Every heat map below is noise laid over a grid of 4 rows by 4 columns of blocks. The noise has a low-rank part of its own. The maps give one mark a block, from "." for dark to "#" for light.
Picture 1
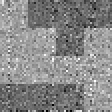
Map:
# . . .
# # . #
# # # #
. . . #
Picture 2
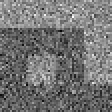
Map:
# # # #
. . . #
. # . #
. . . .
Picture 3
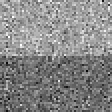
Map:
# # # #
# # # #
. . . .
. . . .
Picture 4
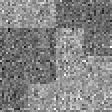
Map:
# # . .
. . # .
. . # #
. # # #
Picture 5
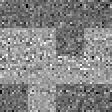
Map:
. . . .
# # . #
# # # #
. # . .
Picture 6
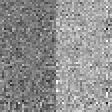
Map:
. . # #
. . # #
. . # #
. . # #
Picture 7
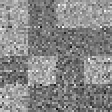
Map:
# . # #
# . . .
. # . #
# . . .
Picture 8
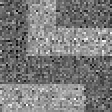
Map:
. # . .
. # # #
. . . .
# # # .
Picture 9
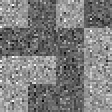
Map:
# . # .
. . . #
# # . #
# . . #
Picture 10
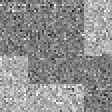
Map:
. . . #
. . . #
# . . .
# # # .
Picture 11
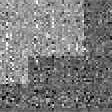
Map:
# # # .
# # # .
# . . .
. . . .
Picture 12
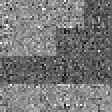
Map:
# # # .
# # . .
. . . .
# # # #
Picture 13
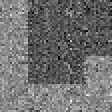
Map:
# . . .
# . . .
# . . #
# # # #
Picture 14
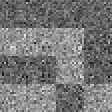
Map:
. . . .
# # # .
. . # .
# # . #
